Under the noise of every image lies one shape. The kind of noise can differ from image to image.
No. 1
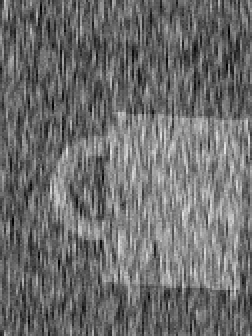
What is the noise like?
streaked along the columns
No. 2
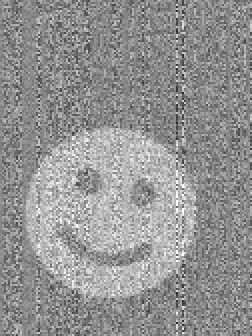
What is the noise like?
columns of uneven size
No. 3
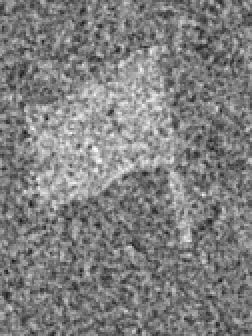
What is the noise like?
blotchy
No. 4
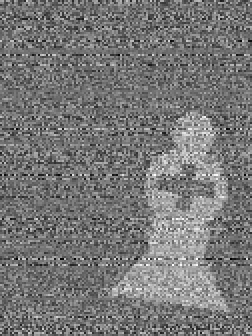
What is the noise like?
rows of uneven size
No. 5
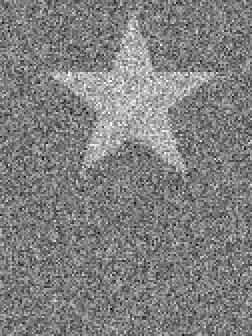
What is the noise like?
independent entries
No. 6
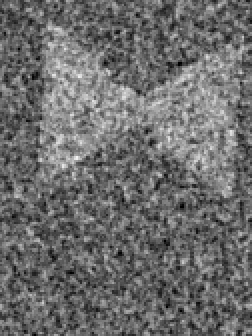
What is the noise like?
blotchy
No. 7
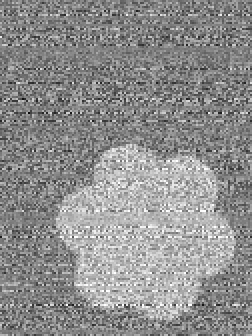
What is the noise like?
rows of uneven size
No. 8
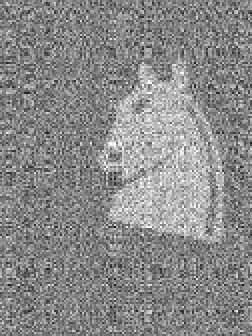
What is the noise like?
low rank plus noise
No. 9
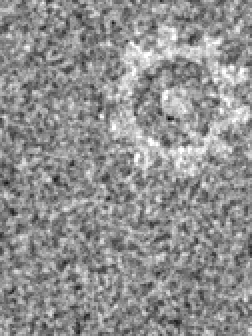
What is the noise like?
blotchy
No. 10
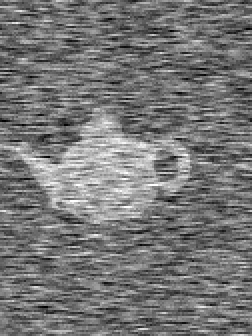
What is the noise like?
streaked along the rows
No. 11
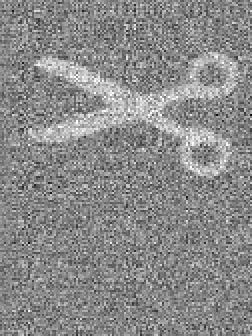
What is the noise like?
low rank plus noise
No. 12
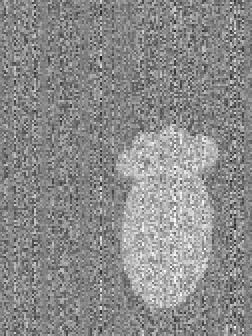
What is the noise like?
columns of uneven size
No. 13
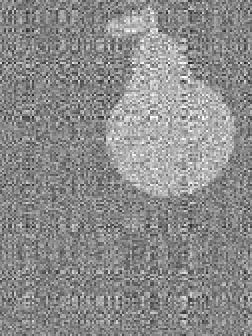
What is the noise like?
low rank plus noise
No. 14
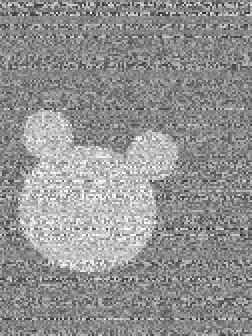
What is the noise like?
rows of uneven size
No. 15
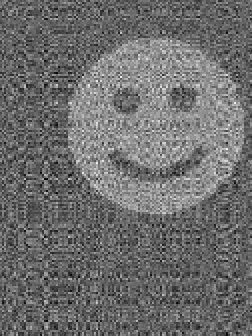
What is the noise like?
low rank plus noise
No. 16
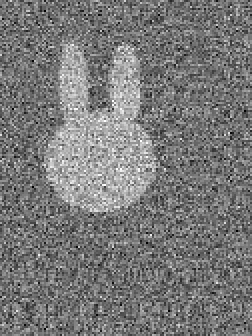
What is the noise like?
low rank plus noise
